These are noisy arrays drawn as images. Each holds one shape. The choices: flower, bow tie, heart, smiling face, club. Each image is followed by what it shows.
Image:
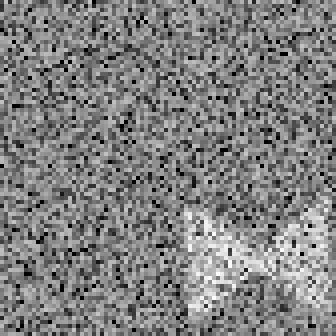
bow tie
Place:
bottom right
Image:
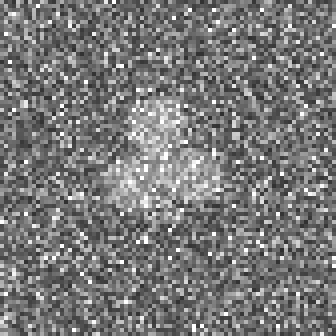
club
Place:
centre
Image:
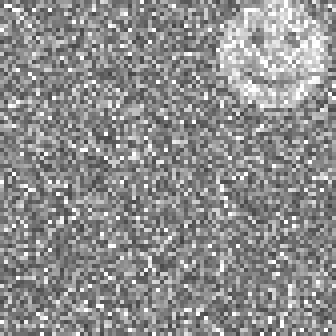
smiling face
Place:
top right
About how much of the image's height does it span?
a third
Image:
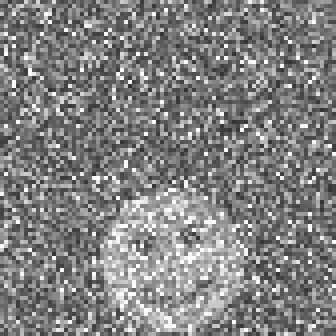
smiling face
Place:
bottom middle
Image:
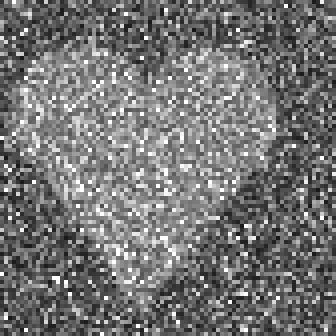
heart
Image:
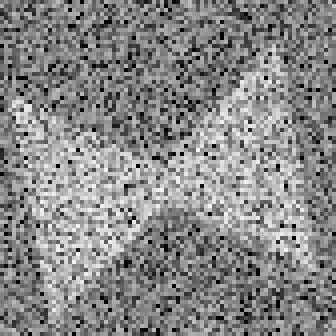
bow tie
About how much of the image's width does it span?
nearly all
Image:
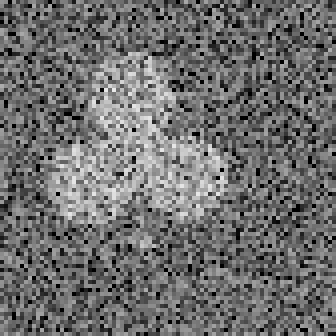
club
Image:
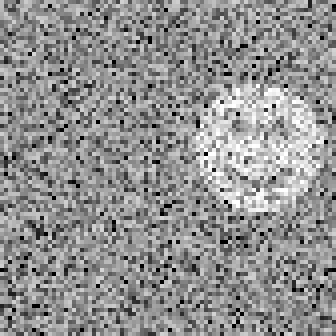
smiling face
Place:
middle right
